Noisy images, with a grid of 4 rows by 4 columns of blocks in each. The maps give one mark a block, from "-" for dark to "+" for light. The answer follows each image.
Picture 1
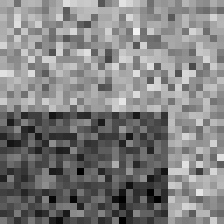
+ + + +
+ + + +
- - - +
- - - +
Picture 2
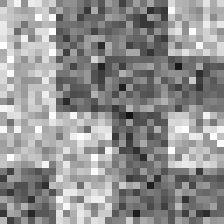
+ - - +
+ - - -
+ + - +
- + - -
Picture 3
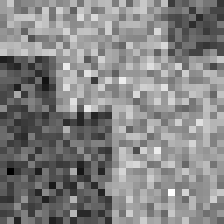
+ + + -
- + + +
- - + +
- - + +
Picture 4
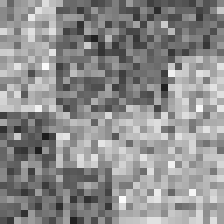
+ - - -
+ - - +
- + + +
- - + +
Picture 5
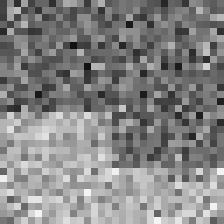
- - - -
- - - -
+ + - -
+ + + +
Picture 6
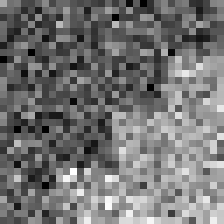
- - - -
- - - +
- - + +
- + + +
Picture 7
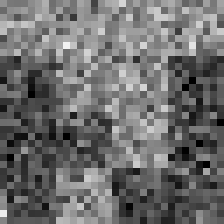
+ + + +
- + + -
- - + -
- + - -
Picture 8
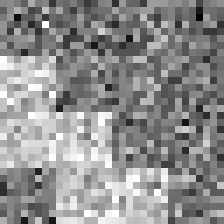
- - - -
+ - - -
+ + - -
- + + -
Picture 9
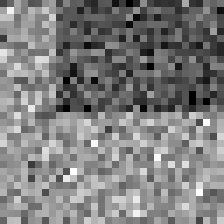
+ - - -
+ - - -
+ + + +
+ + + +
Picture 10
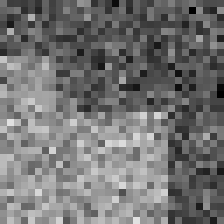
- - - -
+ - - -
+ + + -
+ + + -
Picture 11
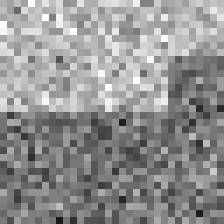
+ + + +
+ + + -
- - - -
- - - -
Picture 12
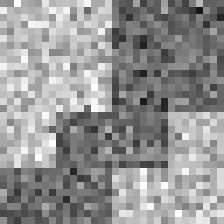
+ + - -
+ + - -
+ - - +
- - + +
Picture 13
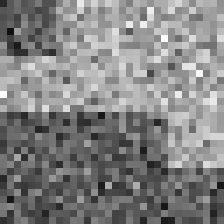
- + + +
+ + + +
- - - +
- - - -
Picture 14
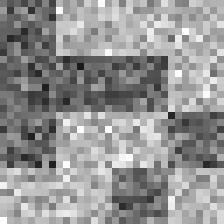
- + + +
- - - +
- + + -
+ + - +
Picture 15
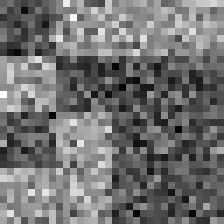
- + + +
+ - - -
- + - -
+ + - -
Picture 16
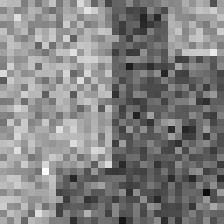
+ + - +
+ + - -
+ + - -
+ - - -
